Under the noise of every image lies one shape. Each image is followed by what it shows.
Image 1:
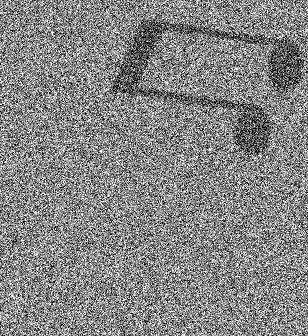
pair of musical notes
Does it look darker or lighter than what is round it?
darker
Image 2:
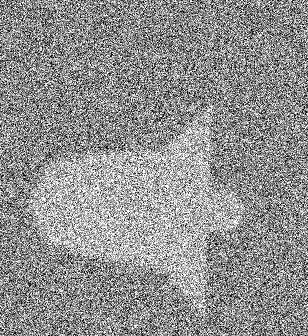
bell
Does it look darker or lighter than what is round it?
lighter
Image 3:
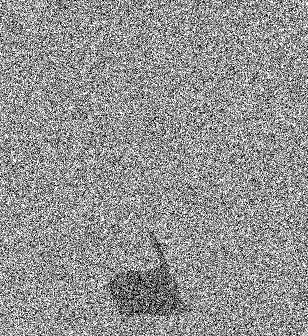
flag
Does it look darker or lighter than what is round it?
darker
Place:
bottom middle
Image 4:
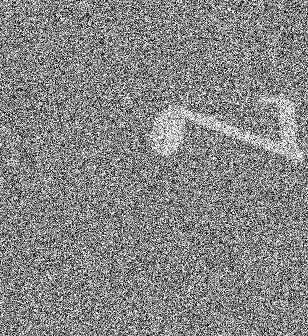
musical note
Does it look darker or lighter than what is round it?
lighter
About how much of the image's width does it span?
half
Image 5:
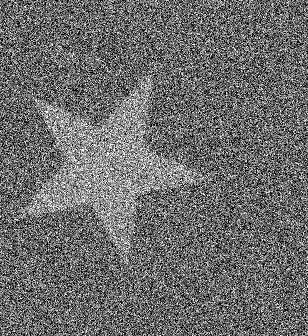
star
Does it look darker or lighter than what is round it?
lighter
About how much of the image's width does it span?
two thirds
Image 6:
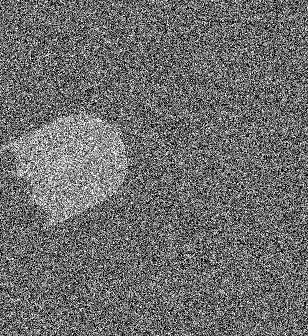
ghost
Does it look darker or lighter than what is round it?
lighter
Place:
middle left
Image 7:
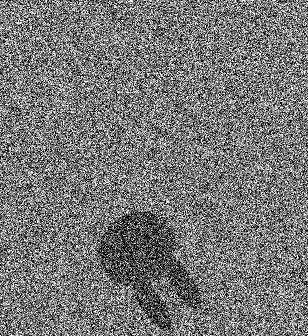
rabbit's head
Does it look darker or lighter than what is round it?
darker
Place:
bottom middle
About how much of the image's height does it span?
a third
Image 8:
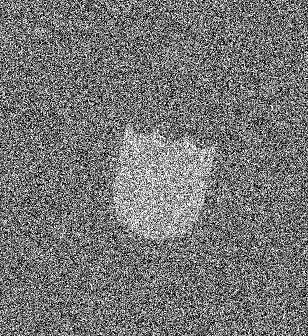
ghost
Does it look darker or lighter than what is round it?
lighter
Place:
centre
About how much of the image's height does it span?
a third
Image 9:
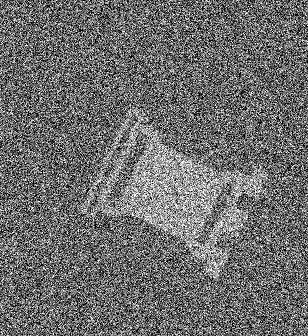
chess rook
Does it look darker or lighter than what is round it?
lighter
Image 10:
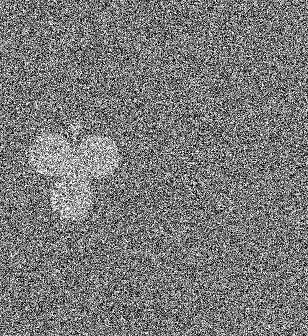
club
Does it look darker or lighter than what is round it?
lighter
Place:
middle left
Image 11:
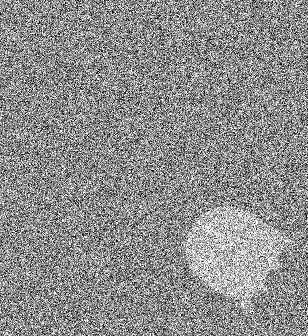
ghost
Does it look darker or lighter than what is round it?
lighter
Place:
bottom right
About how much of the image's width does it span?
a third
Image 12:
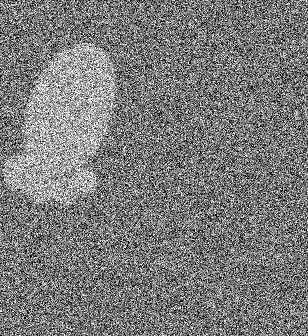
footprint
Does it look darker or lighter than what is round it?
lighter
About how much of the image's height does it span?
half
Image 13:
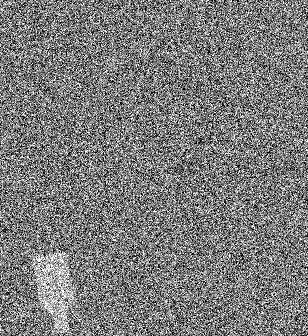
bottle
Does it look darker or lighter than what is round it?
lighter
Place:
bottom left
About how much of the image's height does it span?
a quarter
